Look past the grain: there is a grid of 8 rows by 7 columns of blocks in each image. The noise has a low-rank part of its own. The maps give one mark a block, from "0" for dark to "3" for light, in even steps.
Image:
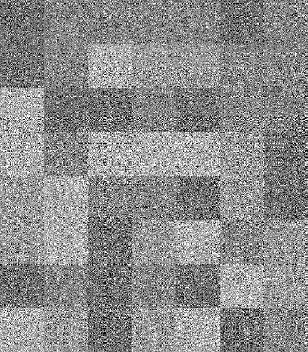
0 1 1 1 1 0 1
0 1 3 2 2 1 1
3 0 0 1 0 1 1
3 1 3 3 3 2 0
2 3 1 1 0 2 0
2 3 0 2 3 1 2
0 1 0 1 0 3 2
3 2 0 2 3 0 1
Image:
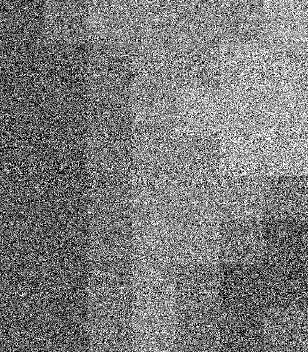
0 1 2 2 2 2 3
0 0 1 2 2 3 3
0 0 1 2 3 3 3
0 0 1 2 2 3 3
0 0 1 2 2 2 1
0 0 1 2 2 1 0
0 0 1 2 1 0 0
0 0 1 2 1 0 1
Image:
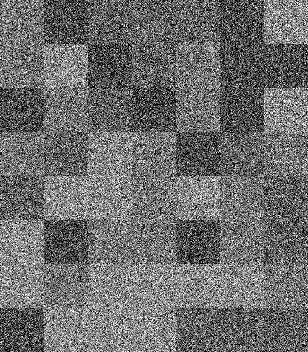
2 0 1 1 1 0 3
2 3 0 1 2 0 0
0 2 1 0 2 0 3
2 1 3 2 0 1 2
1 3 3 2 3 2 1
3 0 2 2 0 2 1
3 2 3 3 3 3 2
0 3 3 3 1 1 1
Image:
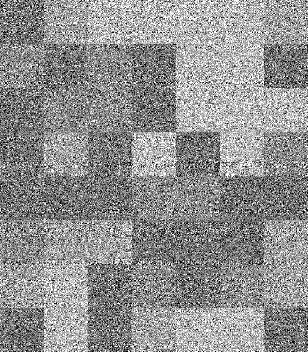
0 2 3 3 3 3 2
1 0 1 0 3 3 0
0 1 1 0 3 3 3
0 2 0 3 0 3 1
0 0 0 1 1 0 0
1 2 2 0 0 0 2
2 3 0 1 0 1 2
0 3 0 2 3 3 0
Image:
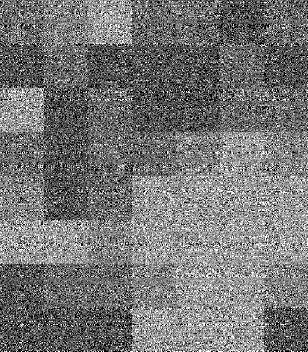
1 2 3 1 1 0 1
0 1 0 0 0 1 0
3 0 1 0 0 1 1
1 0 1 1 2 3 2
2 0 1 3 3 3 3
3 3 2 3 3 3 3
0 1 1 2 3 3 2
0 0 0 3 3 3 0
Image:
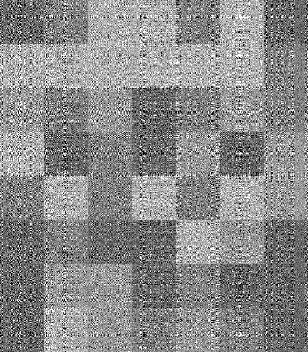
0 1 3 3 1 3 0
3 3 3 3 3 3 1
2 1 2 0 1 2 1
3 0 1 0 2 0 2
1 3 1 3 1 3 2
0 1 0 0 3 2 0
0 2 2 0 1 0 0
0 3 2 1 2 1 0
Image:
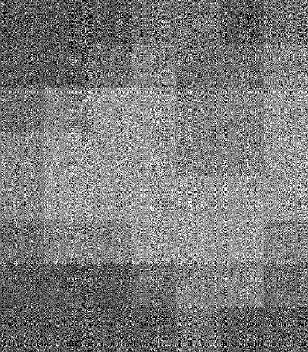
0 0 0 1 1 0 1
0 0 1 2 1 1 2
1 2 3 3 2 2 3
2 3 3 3 2 2 3
2 3 3 3 3 3 3
1 2 2 3 3 3 2
0 0 0 1 2 2 1
0 0 0 0 1 0 0
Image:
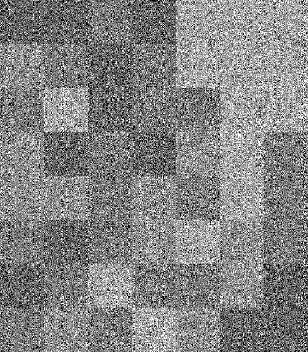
0 0 1 0 3 3 3
2 1 0 1 3 3 3
1 3 0 1 1 3 3
2 0 1 0 2 3 1
2 2 1 2 1 3 1
1 0 1 2 3 2 1
0 1 3 1 1 2 0
1 2 1 3 2 0 0
